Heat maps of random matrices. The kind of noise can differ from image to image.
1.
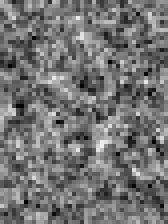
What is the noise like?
blotchy
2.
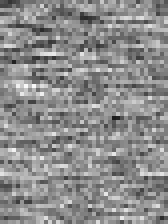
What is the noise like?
streaked along the rows
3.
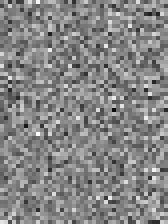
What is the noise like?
low rank plus noise
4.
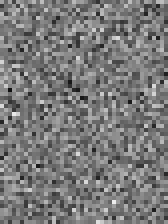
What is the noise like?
independent entries
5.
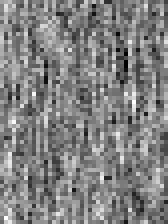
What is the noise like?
streaked along the columns
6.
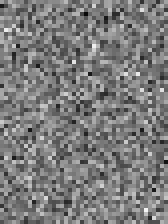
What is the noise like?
independent entries
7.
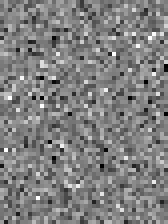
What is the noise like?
heavy tails
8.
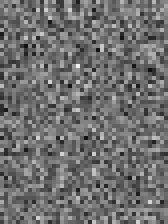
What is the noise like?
low rank plus noise
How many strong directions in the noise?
three or four
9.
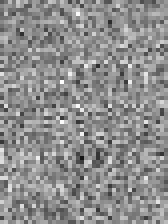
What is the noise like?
low rank plus noise
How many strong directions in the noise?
two
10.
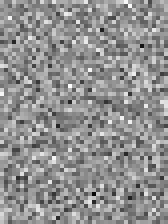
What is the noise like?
independent entries
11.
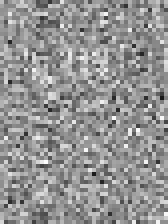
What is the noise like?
low rank plus noise
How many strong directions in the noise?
three or four
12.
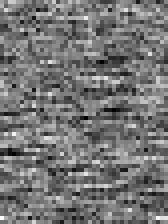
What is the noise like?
streaked along the rows
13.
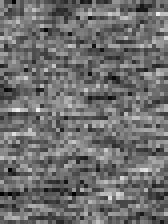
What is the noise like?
streaked along the rows
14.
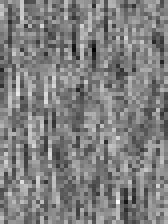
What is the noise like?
streaked along the columns
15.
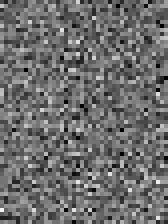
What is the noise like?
low rank plus noise
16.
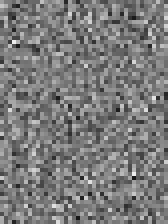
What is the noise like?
low rank plus noise
